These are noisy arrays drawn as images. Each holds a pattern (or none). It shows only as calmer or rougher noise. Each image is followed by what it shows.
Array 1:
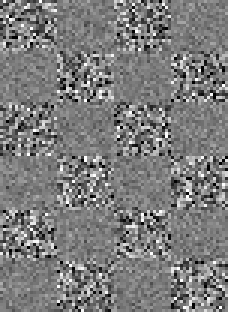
a checkerboard
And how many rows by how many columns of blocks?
6 by 4
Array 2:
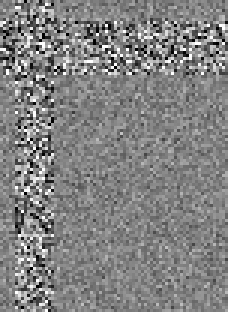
bands of rows crossing bands of columns
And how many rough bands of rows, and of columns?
1 and 1
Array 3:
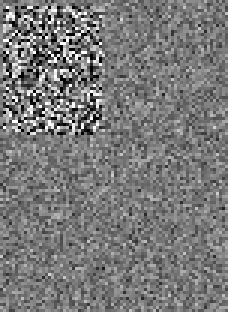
one block
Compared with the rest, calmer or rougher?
rougher
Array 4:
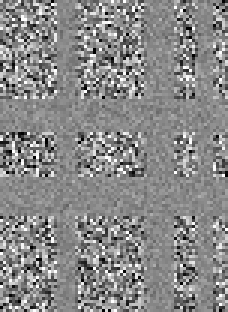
bands of rows crossing bands of columns
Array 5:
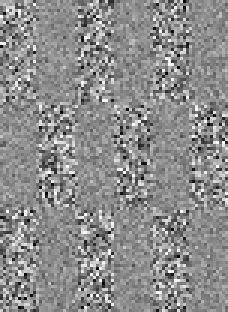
a checkerboard
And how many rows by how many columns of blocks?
3 by 6
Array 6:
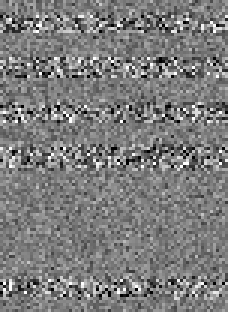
bands of rows
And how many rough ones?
5
